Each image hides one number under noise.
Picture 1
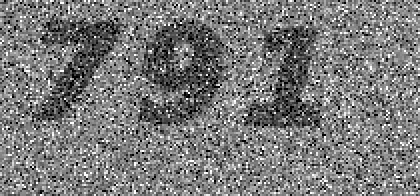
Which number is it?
791
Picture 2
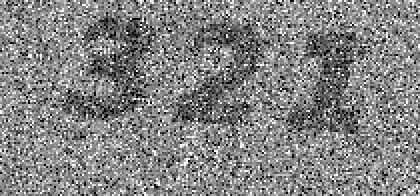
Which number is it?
321
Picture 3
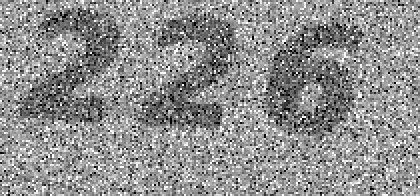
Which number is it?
226
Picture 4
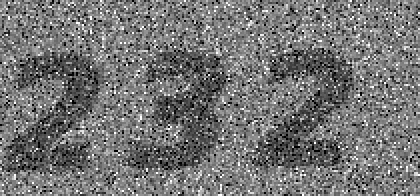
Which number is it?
232
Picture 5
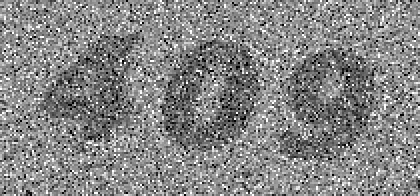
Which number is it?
409
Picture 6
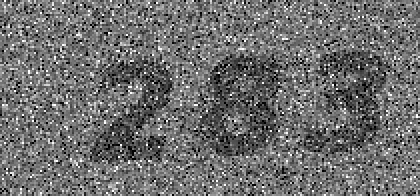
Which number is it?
283
